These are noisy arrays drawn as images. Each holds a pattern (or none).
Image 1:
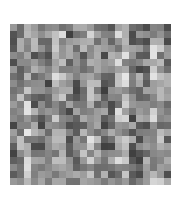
vertical stripes
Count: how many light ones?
5
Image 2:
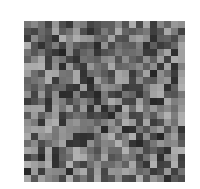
only noise
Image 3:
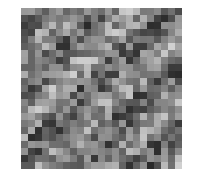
diagonal stripes
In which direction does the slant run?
bottom left to top right
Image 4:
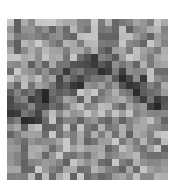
a wavy band
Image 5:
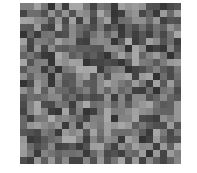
only noise
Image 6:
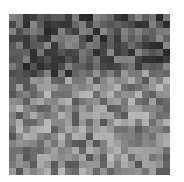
a sharp edge
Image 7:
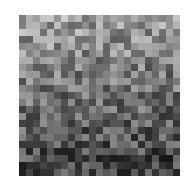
a smooth slope
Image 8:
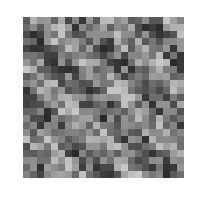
diagonal stripes
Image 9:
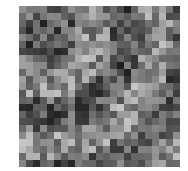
rings round one point
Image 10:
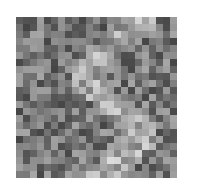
a wavy band
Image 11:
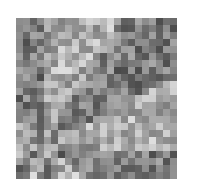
spokes from one point
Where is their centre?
bottom left
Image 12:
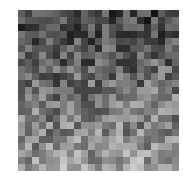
a smooth slope
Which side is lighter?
bottom
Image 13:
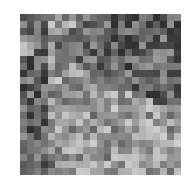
spokes from one point
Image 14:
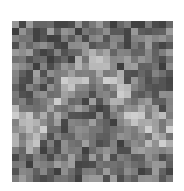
a wavy band
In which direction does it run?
left to right
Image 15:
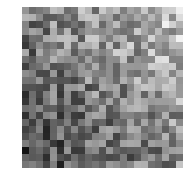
a smooth slope
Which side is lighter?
top right
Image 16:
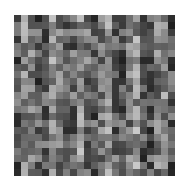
vertical stripes
